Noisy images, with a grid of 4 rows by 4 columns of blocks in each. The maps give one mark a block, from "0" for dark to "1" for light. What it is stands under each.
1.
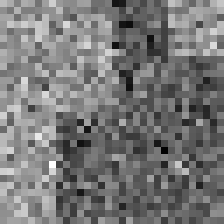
1101
1100
1000
1000
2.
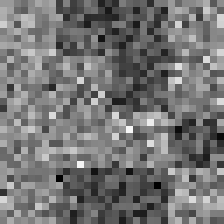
1001
1101
1110
1001
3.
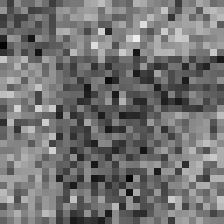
0111
1000
1001
1001
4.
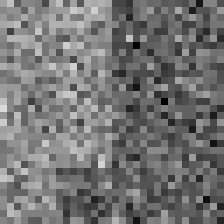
1100
1100
1100
1000
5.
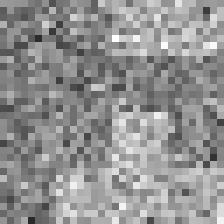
0011
0000
0010
0111
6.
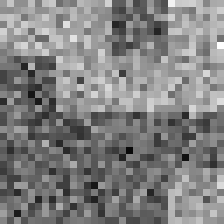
1101
0111
0000
0001
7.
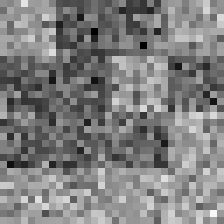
1001
0010
0001
1111
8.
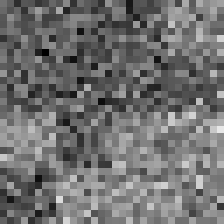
0001
0000
1011
0111
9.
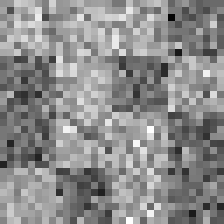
1110
0101
0110
1010
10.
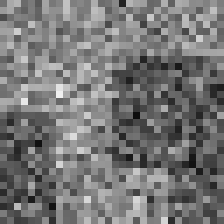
1111
1100
0100
0110
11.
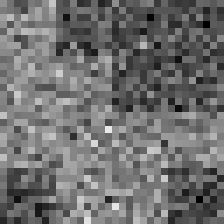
1000
1100
1111
0110
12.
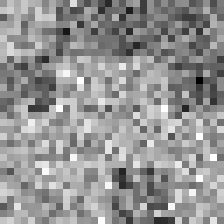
1000
0110
1111
1101
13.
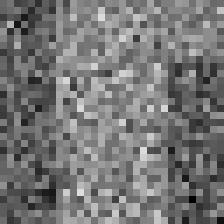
0111
0110
0110
0110
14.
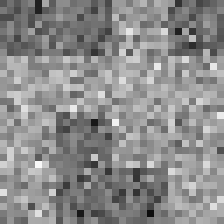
0010
1111
1011
1001
